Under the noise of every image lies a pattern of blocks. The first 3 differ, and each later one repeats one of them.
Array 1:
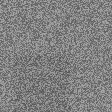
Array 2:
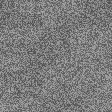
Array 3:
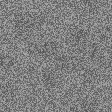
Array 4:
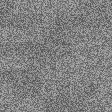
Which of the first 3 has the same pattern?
2
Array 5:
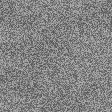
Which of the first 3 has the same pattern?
2
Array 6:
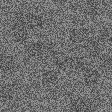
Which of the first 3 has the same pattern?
3
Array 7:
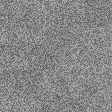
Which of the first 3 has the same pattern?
2
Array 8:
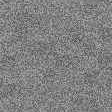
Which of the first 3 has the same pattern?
3
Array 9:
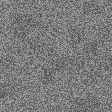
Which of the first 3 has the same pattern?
3
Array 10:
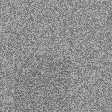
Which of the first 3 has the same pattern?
1
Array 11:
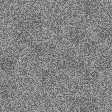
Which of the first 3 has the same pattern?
3
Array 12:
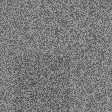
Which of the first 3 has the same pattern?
1
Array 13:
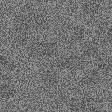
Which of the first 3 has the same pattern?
3
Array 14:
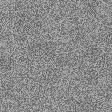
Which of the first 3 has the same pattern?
3
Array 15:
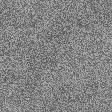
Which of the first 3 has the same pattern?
2
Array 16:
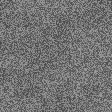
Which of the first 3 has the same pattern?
2
